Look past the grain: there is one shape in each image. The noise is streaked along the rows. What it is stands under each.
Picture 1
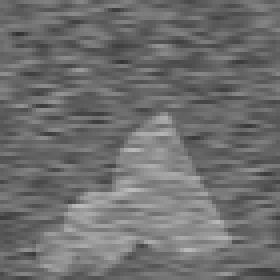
chess pawn
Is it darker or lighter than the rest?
lighter
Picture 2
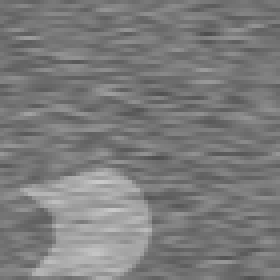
cat's head
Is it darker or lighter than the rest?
lighter
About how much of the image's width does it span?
half
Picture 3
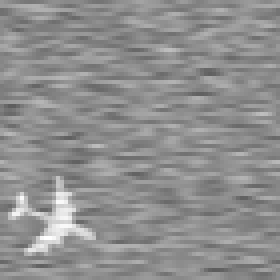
airplane
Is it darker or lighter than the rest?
lighter
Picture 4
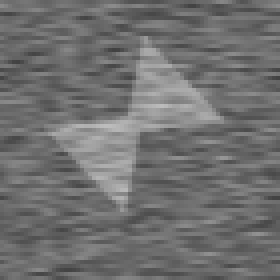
bow tie
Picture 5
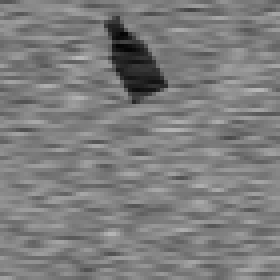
bottle
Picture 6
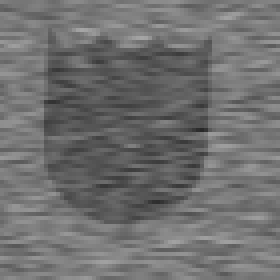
ghost
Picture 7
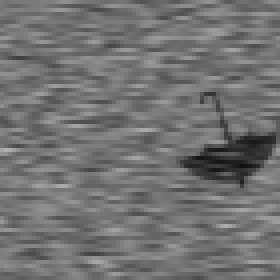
umbrella
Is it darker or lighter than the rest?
darker
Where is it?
middle right
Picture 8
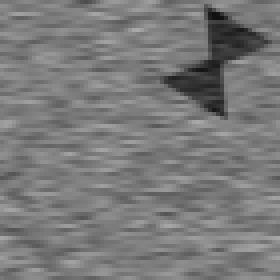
bow tie
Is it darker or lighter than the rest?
darker
